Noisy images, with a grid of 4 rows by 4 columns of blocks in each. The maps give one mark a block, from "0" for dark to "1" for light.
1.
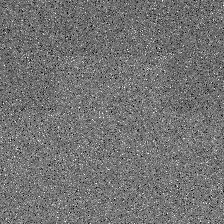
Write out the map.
0000
0110
1111
1111
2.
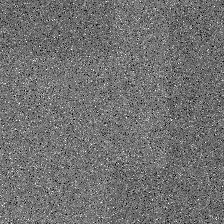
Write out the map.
0010
1110
1110
1100
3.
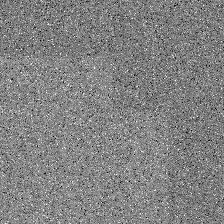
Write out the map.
0000
1100
1110
1110
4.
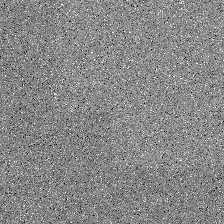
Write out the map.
0111
0111
0011
0000
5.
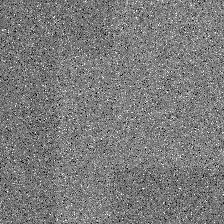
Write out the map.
0011
0111
0111
0100
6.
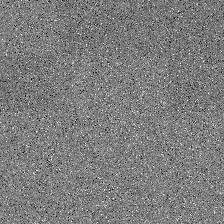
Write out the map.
1000
0110
1111
1111
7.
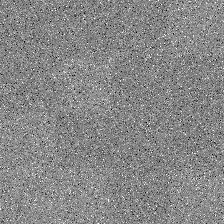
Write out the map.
0001
0100
1000
1101
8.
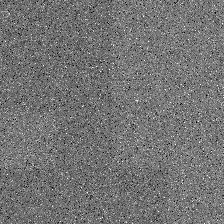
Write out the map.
0011
0011
1011
0001
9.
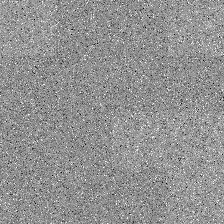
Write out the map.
1001
0000
0011
0001
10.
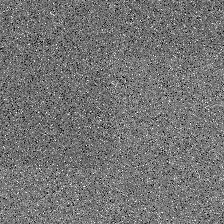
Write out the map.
0000
0011
0011
1111
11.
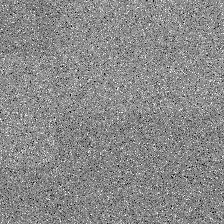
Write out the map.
0111
1111
1000
0000
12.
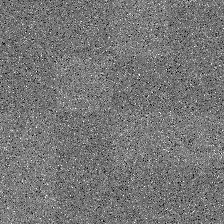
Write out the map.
0010
0100
1011
1000
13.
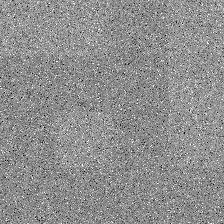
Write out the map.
1101
0001
0101
0000
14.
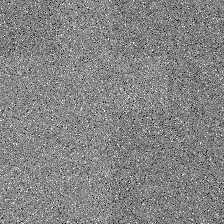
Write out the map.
0100
1110
1100
1100
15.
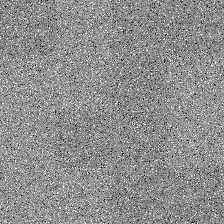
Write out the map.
0100
1101
1001
1100
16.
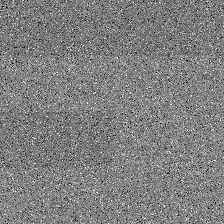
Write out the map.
0000
1111
0011
1111
